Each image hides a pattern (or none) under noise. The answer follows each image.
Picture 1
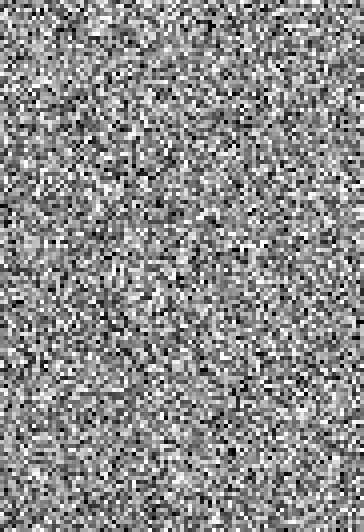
only noise
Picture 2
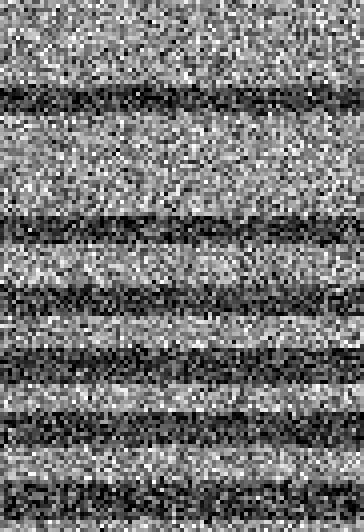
bands of rows
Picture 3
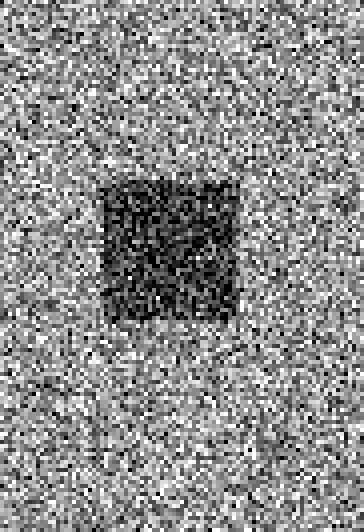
one block
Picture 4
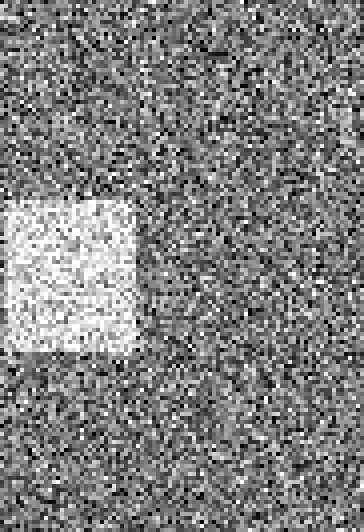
one block
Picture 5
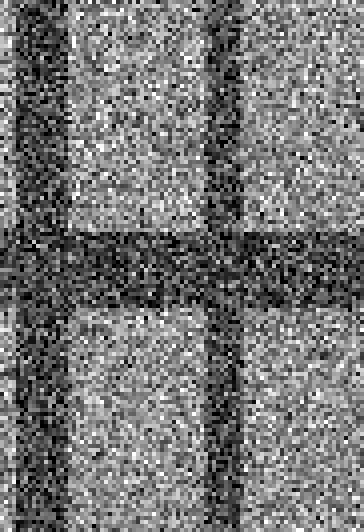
bands of rows crossing bands of columns
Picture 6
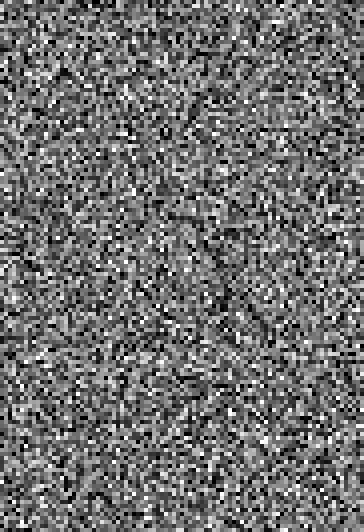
only noise
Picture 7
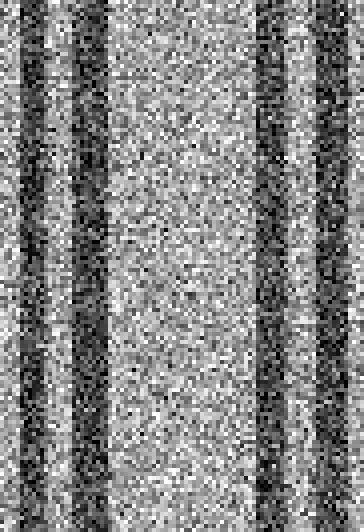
bands of columns
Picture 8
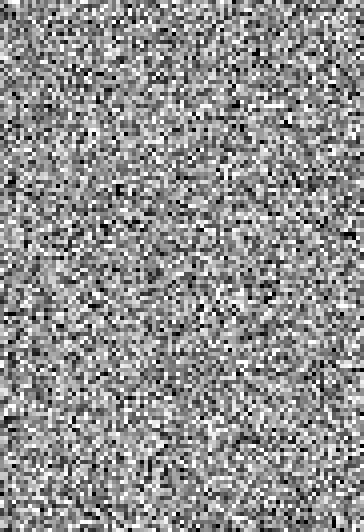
only noise
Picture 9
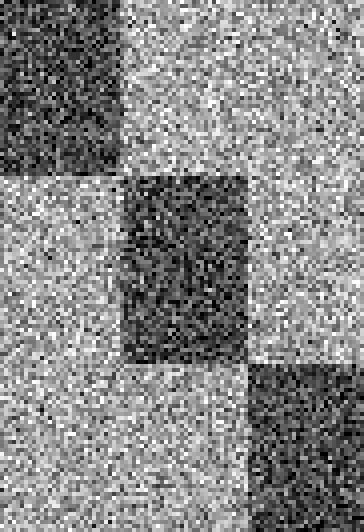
blocks along the diagonal
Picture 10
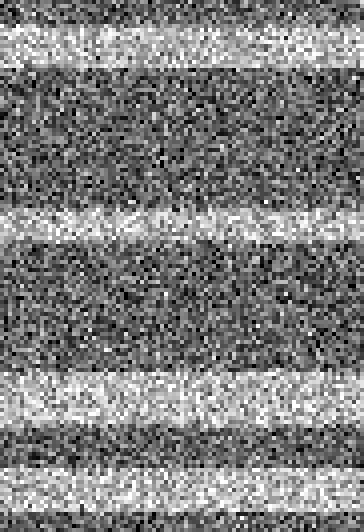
bands of rows
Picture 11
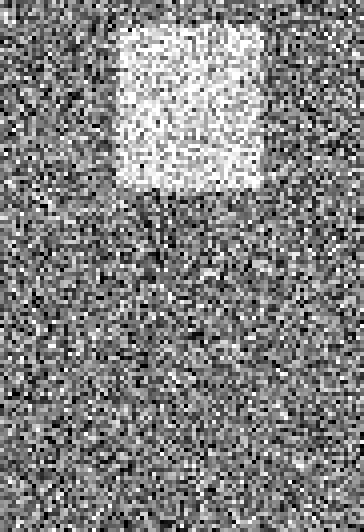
one block
